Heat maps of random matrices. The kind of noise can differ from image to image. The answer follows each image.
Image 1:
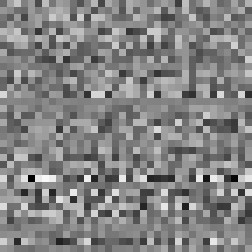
rows of uneven size
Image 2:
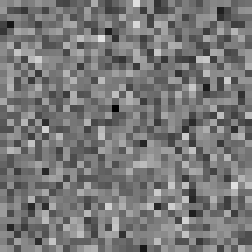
independent entries
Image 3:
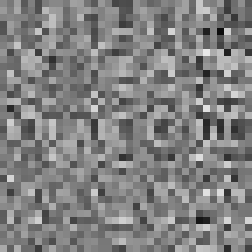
low rank plus noise
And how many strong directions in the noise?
two
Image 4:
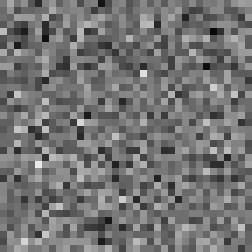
low rank plus noise
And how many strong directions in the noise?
five to eight
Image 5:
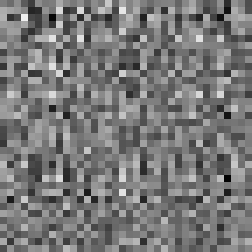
low rank plus noise
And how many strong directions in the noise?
two
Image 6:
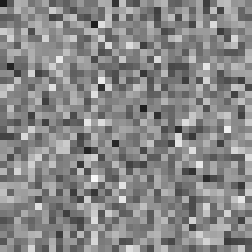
independent entries
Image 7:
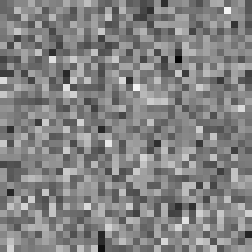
independent entries
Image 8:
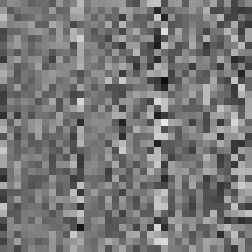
columns of uneven size
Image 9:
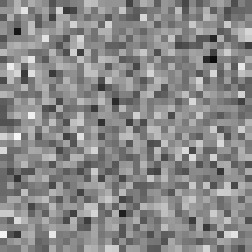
independent entries
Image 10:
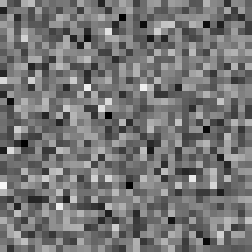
independent entries
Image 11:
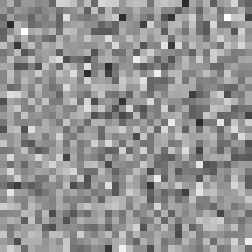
independent entries
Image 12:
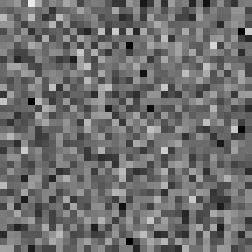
independent entries
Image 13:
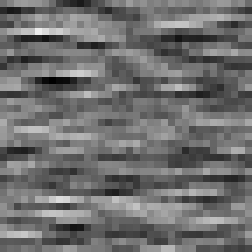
streaked along the rows
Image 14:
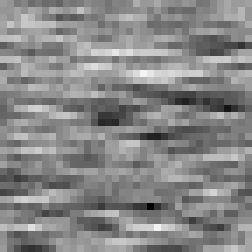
streaked along the rows
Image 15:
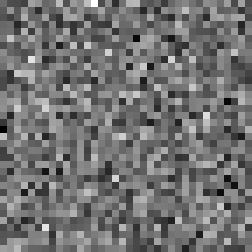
independent entries
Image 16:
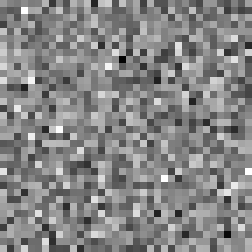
independent entries
